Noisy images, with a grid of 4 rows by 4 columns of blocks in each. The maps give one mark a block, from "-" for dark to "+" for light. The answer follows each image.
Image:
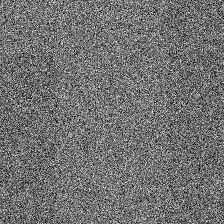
+ + + -
- + + -
- + + -
- + + -
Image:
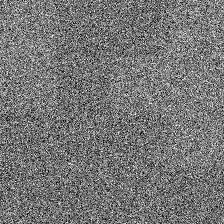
+ - - +
+ - + +
- - - +
- - - -
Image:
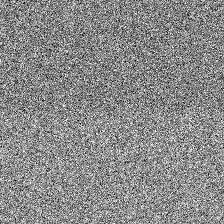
- - - -
- - - -
+ + + +
+ + + +
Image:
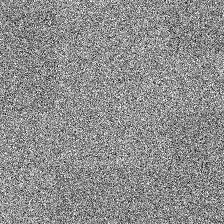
- + + -
- + + +
+ + + -
+ - - -
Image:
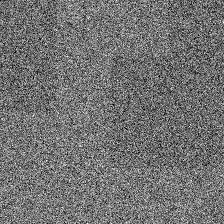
- + + -
- + - -
+ + - -
+ + + +
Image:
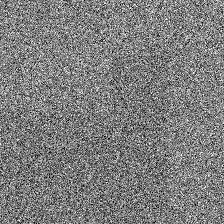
+ + + +
+ + - +
- - - +
- - - +
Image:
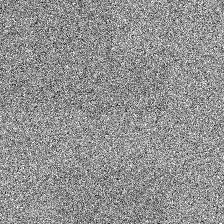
- - + +
- - - +
+ + + +
+ - - +
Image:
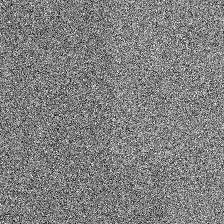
- - + +
- - + +
- - + +
- - - +
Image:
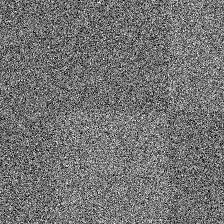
- - - +
- - - +
- + + -
- + + -
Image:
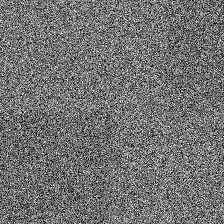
+ + + -
+ + + -
- - + +
- - + +
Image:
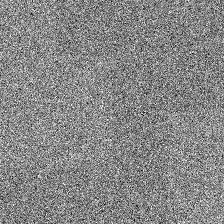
+ - - -
+ + - -
+ + - +
- - - +
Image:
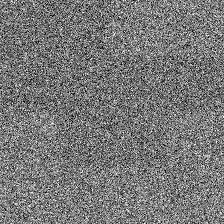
- - + +
- - - -
+ - - +
+ + + +
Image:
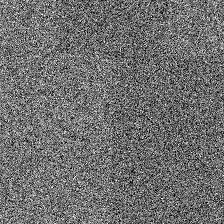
+ - - +
+ + - -
+ + - -
+ + - -
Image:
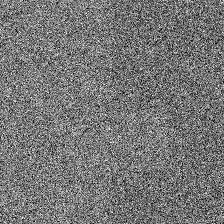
+ + - -
+ + - -
+ + + -
+ + - -
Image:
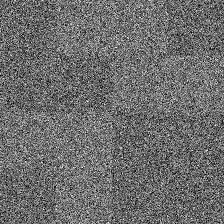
- + + -
- - + +
+ + - -
- + - -
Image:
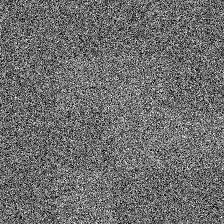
- - - -
- + + -
- - + +
- + - -
